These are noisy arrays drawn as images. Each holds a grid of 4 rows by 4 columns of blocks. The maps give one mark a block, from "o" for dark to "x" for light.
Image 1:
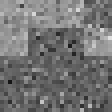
x x x o
x o o x
o o o o
o o o o
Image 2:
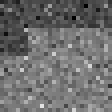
o o o o
o x x x
x x x x
x x x x
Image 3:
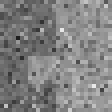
o o x x
o o x x
o x x x
o o x x
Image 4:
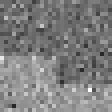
o o o o
o o o o
x x o o
x x x x
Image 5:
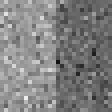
x x o o
x x o o
x x o o
x x o o
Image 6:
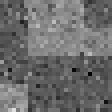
o x x o
o x x x
o o o o
x o o o
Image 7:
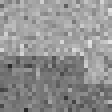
x x x x
x x x x
o o o x
o o o o
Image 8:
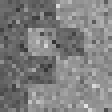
o o x x
o x o x
o o x x
o x x x
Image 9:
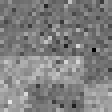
o o o o
o o o o
x x x o
x o o x
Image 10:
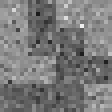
x o x x
x o o x
x x o o
o o o x
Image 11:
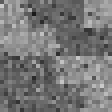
x o o x
x x o o
o o x x
o o o x
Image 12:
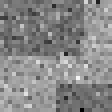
o o o x
o o o x
x x x x
x x o o
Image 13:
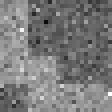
x o o o
x o o o
x x o o
o x x x
